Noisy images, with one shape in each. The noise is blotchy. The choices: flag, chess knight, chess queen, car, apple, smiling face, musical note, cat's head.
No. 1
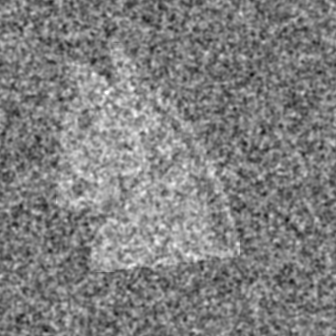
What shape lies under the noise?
chess knight
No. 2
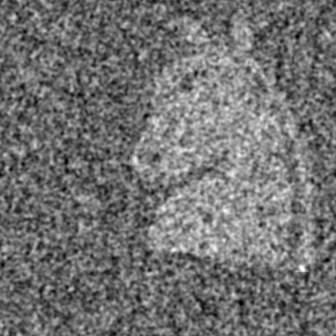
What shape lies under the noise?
chess knight
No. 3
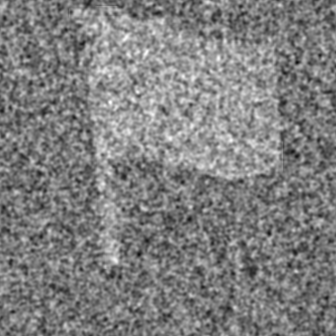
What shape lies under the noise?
flag
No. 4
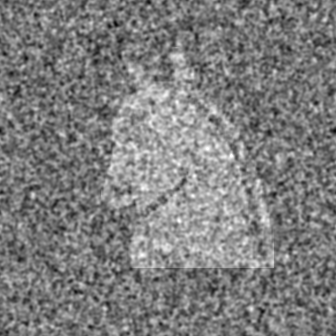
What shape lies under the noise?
chess knight
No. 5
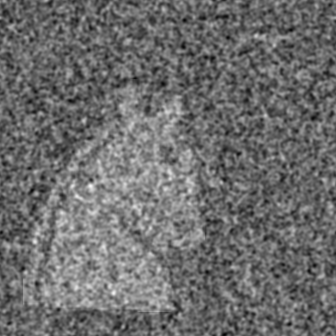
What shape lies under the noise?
chess knight
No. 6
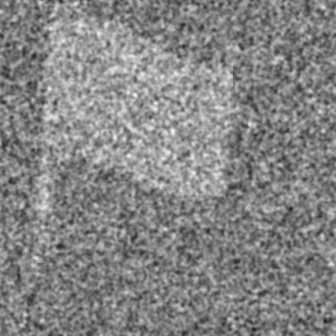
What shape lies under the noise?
flag
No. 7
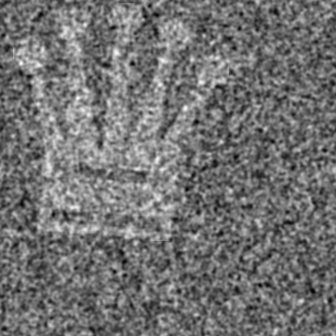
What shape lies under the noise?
chess queen
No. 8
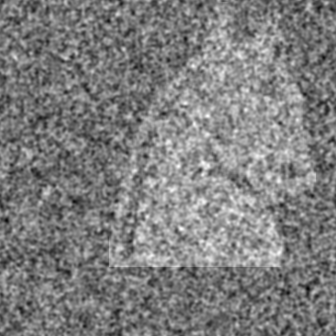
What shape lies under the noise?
chess knight
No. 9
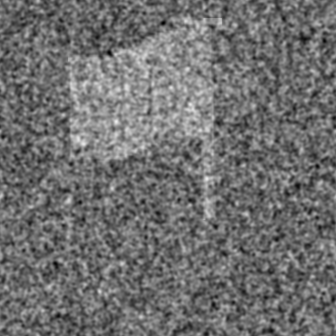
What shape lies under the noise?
flag
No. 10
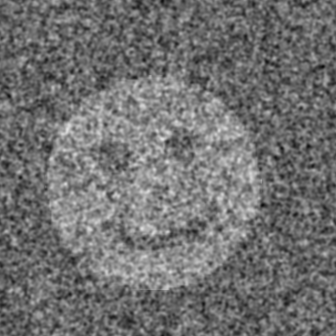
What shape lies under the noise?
smiling face
